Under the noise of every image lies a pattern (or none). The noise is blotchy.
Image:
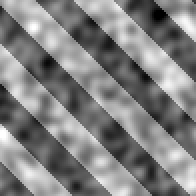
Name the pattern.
diagonal stripes
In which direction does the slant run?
top left to bottom right
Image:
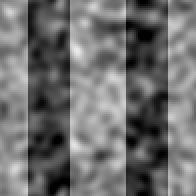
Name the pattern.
vertical stripes
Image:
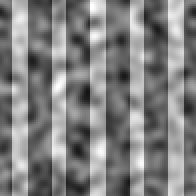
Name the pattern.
vertical stripes
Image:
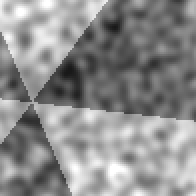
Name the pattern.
spokes from one point
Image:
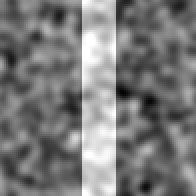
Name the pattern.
one vertical stripe
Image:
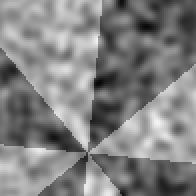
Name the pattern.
spokes from one point
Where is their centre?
bottom middle
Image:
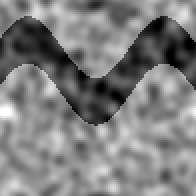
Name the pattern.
a wavy band
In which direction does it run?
left to right
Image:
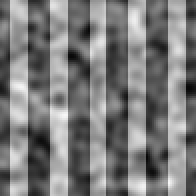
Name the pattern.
vertical stripes
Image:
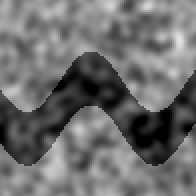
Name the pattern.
a wavy band
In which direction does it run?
left to right
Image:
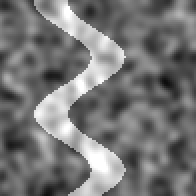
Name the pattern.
a wavy band
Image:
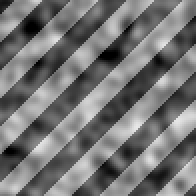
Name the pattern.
diagonal stripes
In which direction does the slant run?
bottom left to top right
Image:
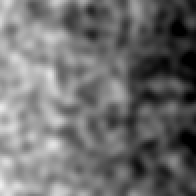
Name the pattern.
a smooth slope
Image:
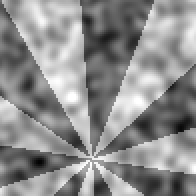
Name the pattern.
spokes from one point
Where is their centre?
bottom middle
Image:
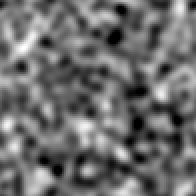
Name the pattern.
only noise
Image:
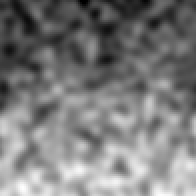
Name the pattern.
a smooth slope
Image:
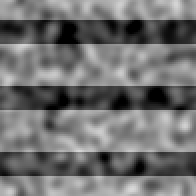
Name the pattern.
horizontal stripes
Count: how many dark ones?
3
